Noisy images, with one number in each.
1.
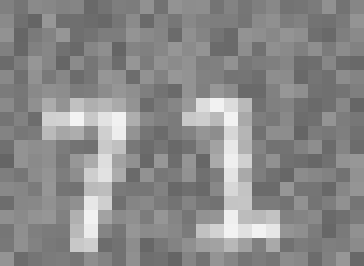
71
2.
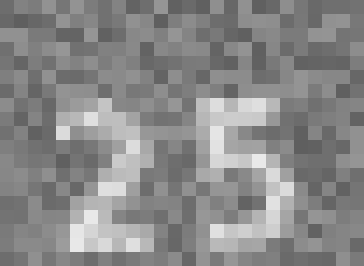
25
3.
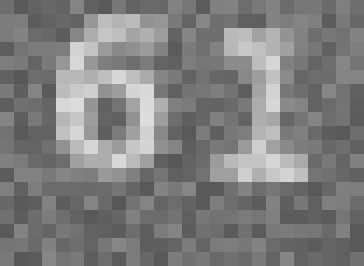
61
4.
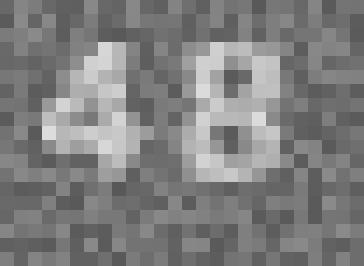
48
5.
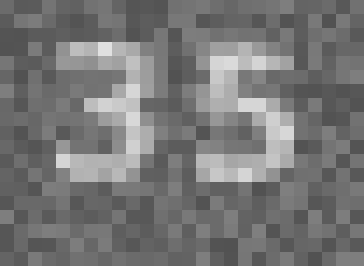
35
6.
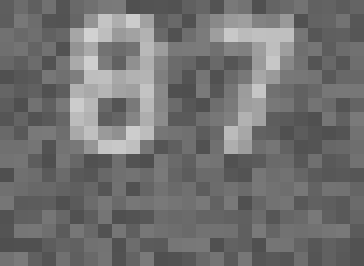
87
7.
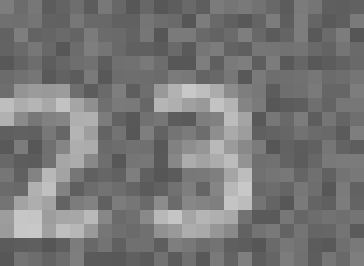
23
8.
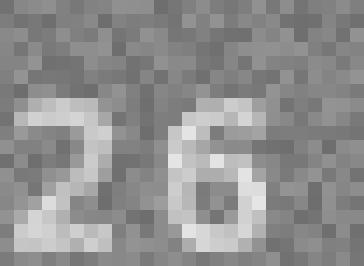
26
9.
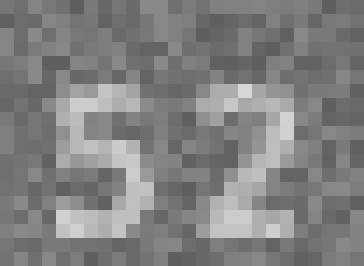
52
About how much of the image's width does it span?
two thirds
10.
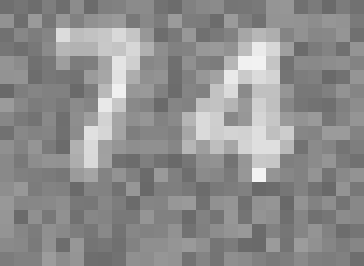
74
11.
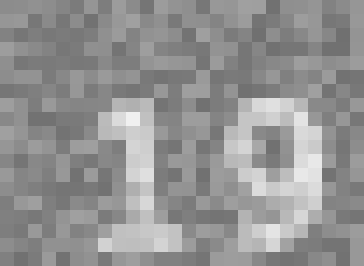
19
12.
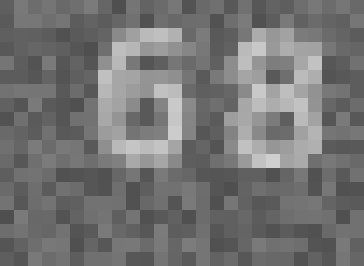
68
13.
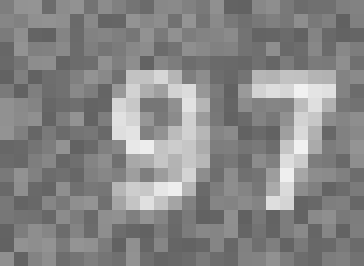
97
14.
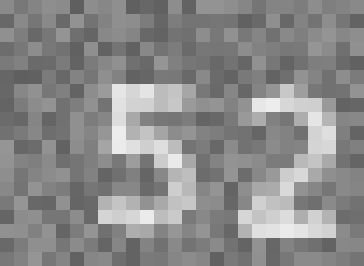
52
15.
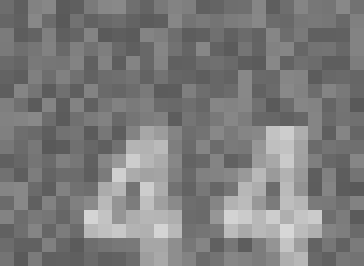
44
